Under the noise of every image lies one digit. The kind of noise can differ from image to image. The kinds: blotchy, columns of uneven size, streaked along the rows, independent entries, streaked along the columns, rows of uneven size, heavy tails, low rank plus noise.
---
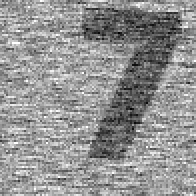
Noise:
streaked along the rows
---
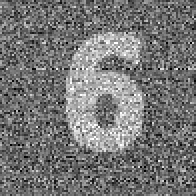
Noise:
rows of uneven size
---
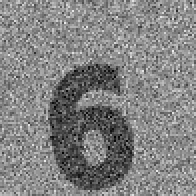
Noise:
low rank plus noise
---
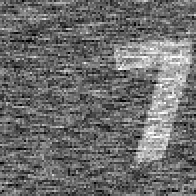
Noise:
streaked along the rows
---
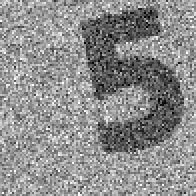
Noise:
independent entries
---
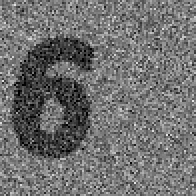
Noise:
independent entries
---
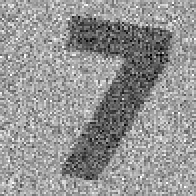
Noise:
low rank plus noise
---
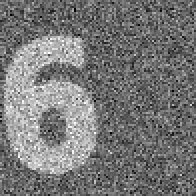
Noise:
low rank plus noise
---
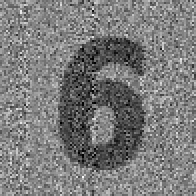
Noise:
columns of uneven size
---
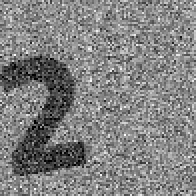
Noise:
low rank plus noise
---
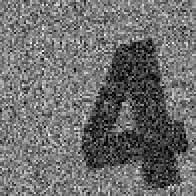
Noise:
low rank plus noise
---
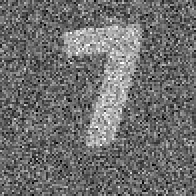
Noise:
independent entries
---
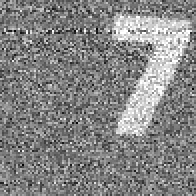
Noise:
rows of uneven size
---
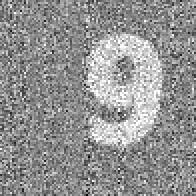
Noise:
columns of uneven size
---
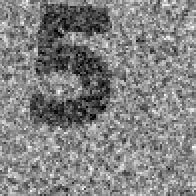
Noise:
blotchy
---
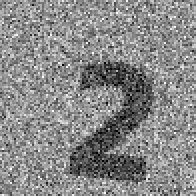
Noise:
independent entries
